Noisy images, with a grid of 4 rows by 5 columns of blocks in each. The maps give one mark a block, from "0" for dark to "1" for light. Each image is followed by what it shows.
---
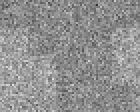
0 0 0 0 0
1 0 0 0 1
1 1 0 0 1
1 1 0 0 0
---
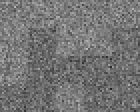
1 1 1 1 1
1 0 1 1 0
1 0 0 0 0
0 0 1 0 0
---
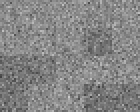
1 1 1 1 1
1 1 1 0 1
0 0 1 1 1
0 1 1 0 0
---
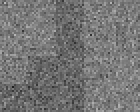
1 1 0 1 1
1 1 0 1 1
1 0 0 1 1
0 0 0 1 1
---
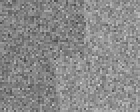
0 0 0 1 1
0 0 0 1 1
0 0 1 1 1
0 0 1 1 1
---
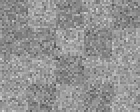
0 1 0 1 0
0 0 1 0 1
1 1 0 1 1
1 0 1 0 1
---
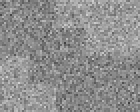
0 0 1 1 1
0 0 0 1 1
1 0 0 0 0
1 1 0 0 0
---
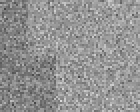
0 1 1 1 1
0 1 1 1 1
0 0 1 1 1
0 0 1 1 1
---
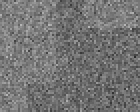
1 1 0 1 1
1 1 0 0 0
1 1 0 0 0
1 0 0 0 0
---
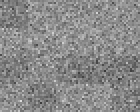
0 1 1 1 1
1 1 1 1 1
0 1 0 0 0
1 0 1 1 0
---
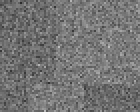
0 0 1 1 1
0 0 1 1 1
0 0 1 1 1
0 1 1 0 0
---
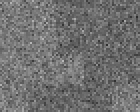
1 1 0 0 0
1 1 0 0 0
1 1 1 0 0
1 0 0 0 1
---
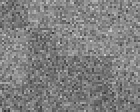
0 1 1 1 1
1 0 1 1 1
1 0 0 0 1
0 0 0 0 0
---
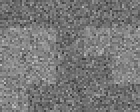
0 0 0 0 0
1 1 0 1 1
1 1 0 0 1
1 0 0 0 0
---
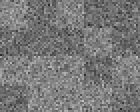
1 0 1 0 0
0 0 0 1 0
1 1 1 0 1
0 1 1 1 0
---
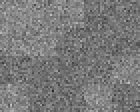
1 1 1 0 0
1 1 0 0 0
0 0 0 0 1
1 0 0 1 0
